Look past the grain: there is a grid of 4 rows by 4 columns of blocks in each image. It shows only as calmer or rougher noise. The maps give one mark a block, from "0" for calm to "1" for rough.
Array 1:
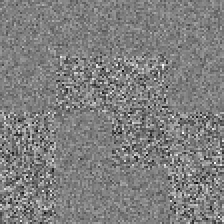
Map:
0 0 0 0
0 1 1 0
1 0 1 1
1 0 0 1
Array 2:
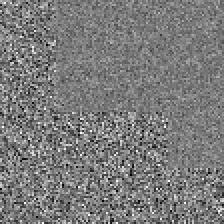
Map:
1 0 0 0
1 0 0 0
1 1 1 0
1 1 1 1
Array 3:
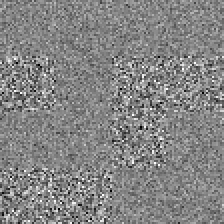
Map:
0 0 0 0
1 0 1 1
0 0 1 0
1 1 0 0
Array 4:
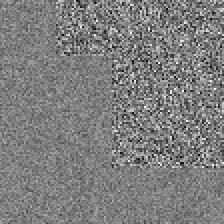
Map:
0 1 1 1
0 0 1 1
0 0 1 1
0 0 0 0
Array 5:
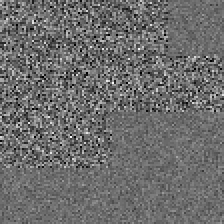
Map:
1 1 1 0
1 1 1 1
1 1 0 0
0 0 0 0
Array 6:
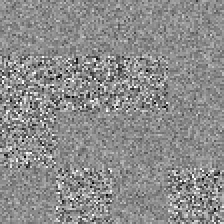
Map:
0 0 0 0
1 1 1 0
1 0 0 0
0 1 0 1
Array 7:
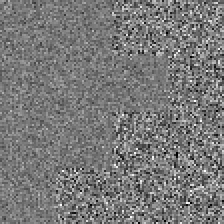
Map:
0 0 1 1
0 0 0 1
0 0 1 1
0 1 1 1
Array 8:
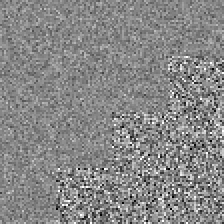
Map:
0 0 0 0
0 0 0 1
0 0 1 1
0 1 1 1
